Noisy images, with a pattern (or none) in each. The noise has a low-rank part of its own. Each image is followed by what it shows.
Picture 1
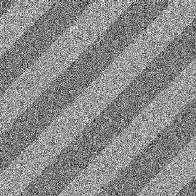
diagonal stripes
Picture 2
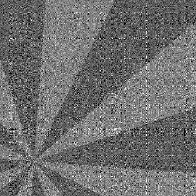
spokes from one point
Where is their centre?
bottom left
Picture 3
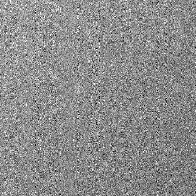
a smooth slope
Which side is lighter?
top left
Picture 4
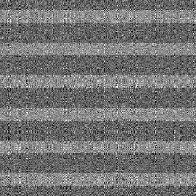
horizontal stripes
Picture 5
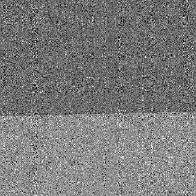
a sharp edge
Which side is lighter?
bottom
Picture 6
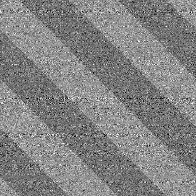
diagonal stripes
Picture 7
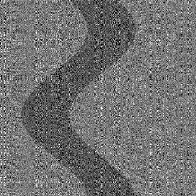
a wavy band
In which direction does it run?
top to bottom
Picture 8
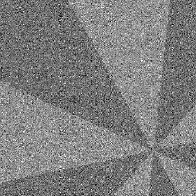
spokes from one point
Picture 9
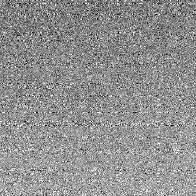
a smooth slope
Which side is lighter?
bottom
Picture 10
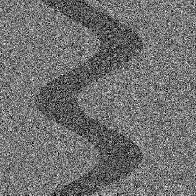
a wavy band
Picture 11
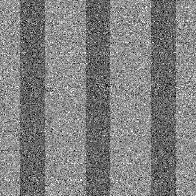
vertical stripes
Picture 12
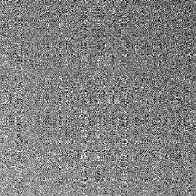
a smooth slope
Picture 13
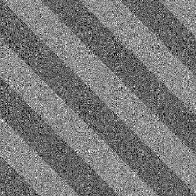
diagonal stripes
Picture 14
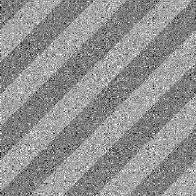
diagonal stripes
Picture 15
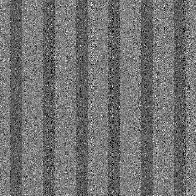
vertical stripes
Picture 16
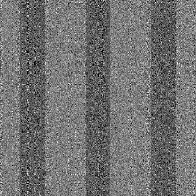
vertical stripes
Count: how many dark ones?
3
